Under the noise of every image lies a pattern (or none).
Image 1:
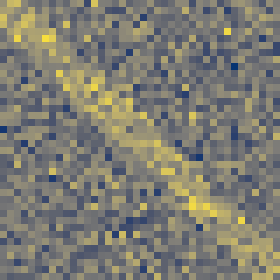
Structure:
a diagonal band
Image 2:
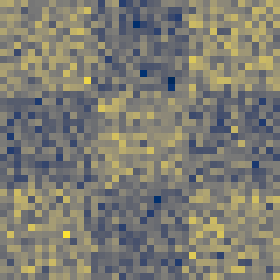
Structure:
a checkerboard
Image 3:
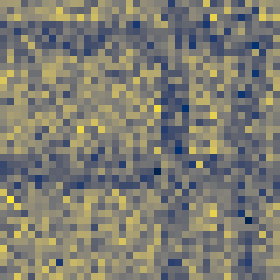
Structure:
bands of rows crossing bands of columns
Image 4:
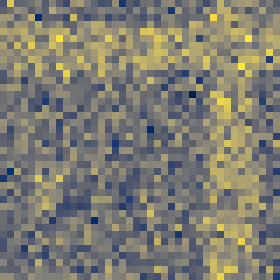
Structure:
bands of rows crossing bands of columns
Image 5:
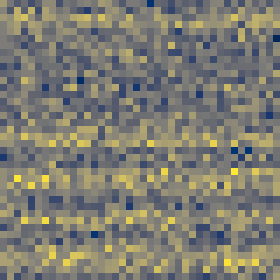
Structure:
bands of rows
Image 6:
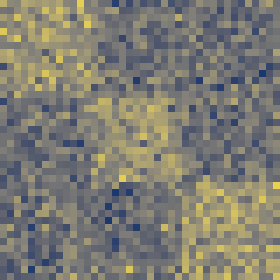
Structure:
blocks along the diagonal
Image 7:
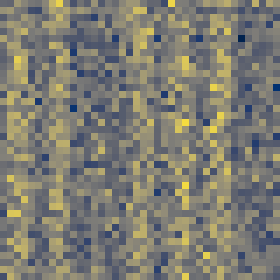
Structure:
bands of columns
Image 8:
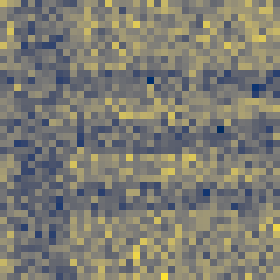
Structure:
bands of rows crossing bands of columns
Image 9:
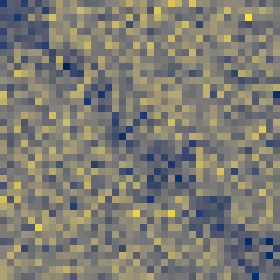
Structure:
blocks along the diagonal
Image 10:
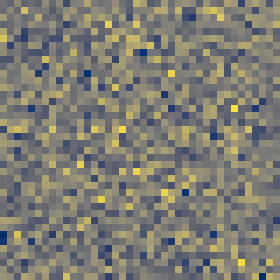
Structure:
only noise
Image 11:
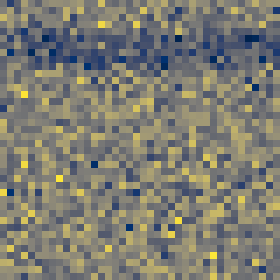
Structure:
one band of rows
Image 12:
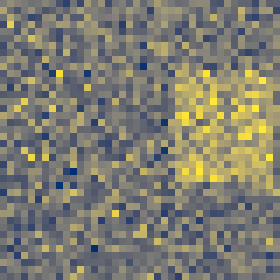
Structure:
one block
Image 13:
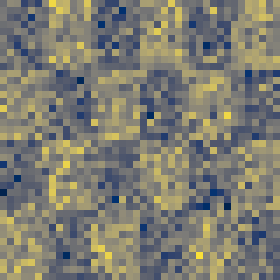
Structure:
a checkerboard
